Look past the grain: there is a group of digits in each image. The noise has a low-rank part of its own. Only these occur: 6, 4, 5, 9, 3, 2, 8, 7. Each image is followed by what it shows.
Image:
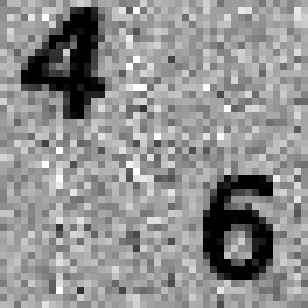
top left: 4; bottom right: 6
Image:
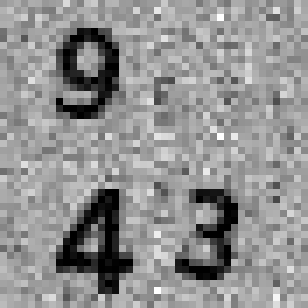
top left: 9; bottom left: 4; bottom right: 3
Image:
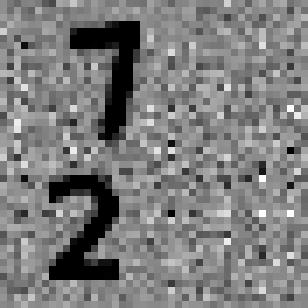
top left: 7; bottom left: 2
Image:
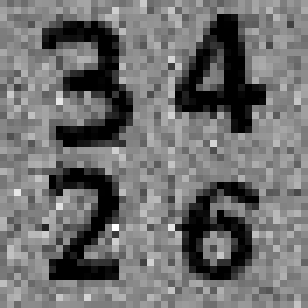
top left: 3; top right: 4; bottom left: 2; bottom right: 6
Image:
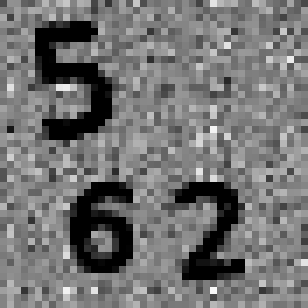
top left: 5; bottom left: 6; bottom right: 2
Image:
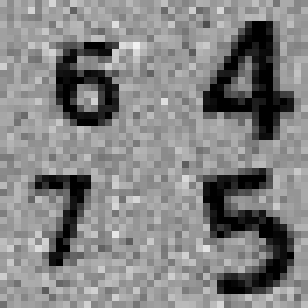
top left: 6; top right: 4; bottom left: 7; bottom right: 5
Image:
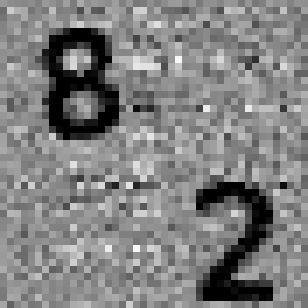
top left: 8; bottom right: 2
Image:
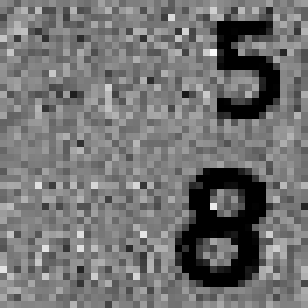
top right: 5; bottom right: 8
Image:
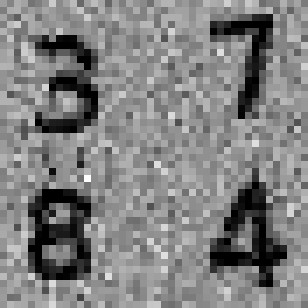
top left: 3; top right: 7; bottom left: 8; bottom right: 4
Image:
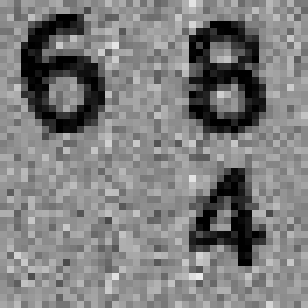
top left: 6; top right: 8; bottom right: 4
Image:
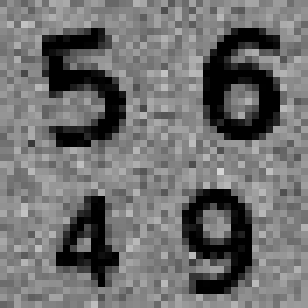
top left: 5; top right: 6; bottom left: 4; bottom right: 9
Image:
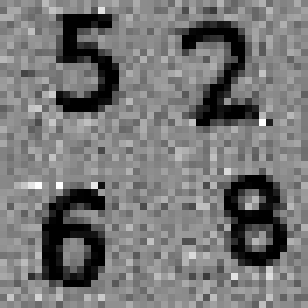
top left: 5; top right: 2; bottom left: 6; bottom right: 8
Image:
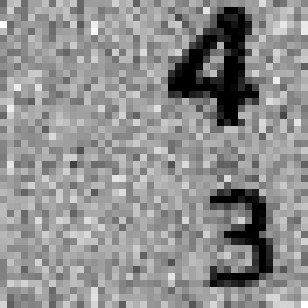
top right: 4; bottom right: 3
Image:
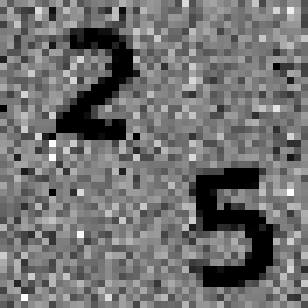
top left: 2; bottom right: 5
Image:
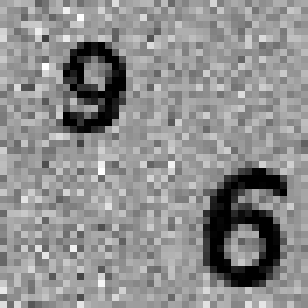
top left: 9; bottom right: 6
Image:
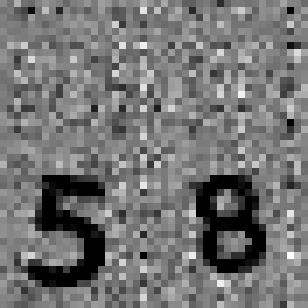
bottom left: 5; bottom right: 8
